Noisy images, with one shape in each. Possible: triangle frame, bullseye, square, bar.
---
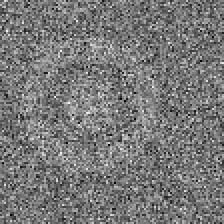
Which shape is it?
bullseye
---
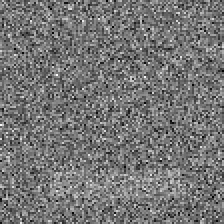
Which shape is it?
bar
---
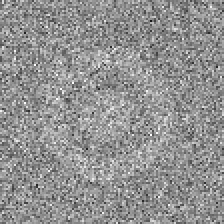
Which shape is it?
bullseye
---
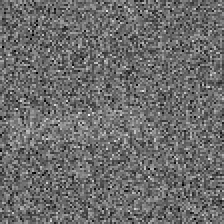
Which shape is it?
bar
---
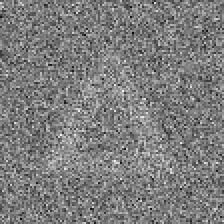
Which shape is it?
triangle frame
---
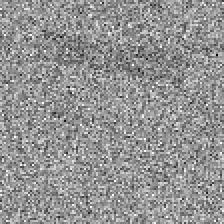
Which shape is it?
bar
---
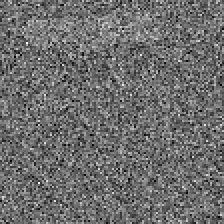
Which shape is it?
bar
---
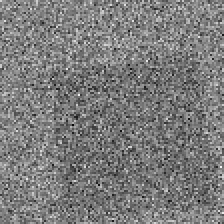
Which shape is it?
square
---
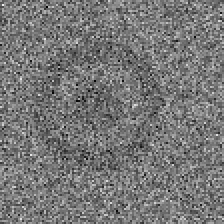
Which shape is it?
bullseye
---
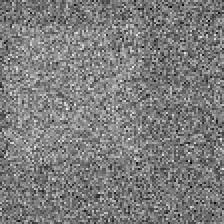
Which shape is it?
square
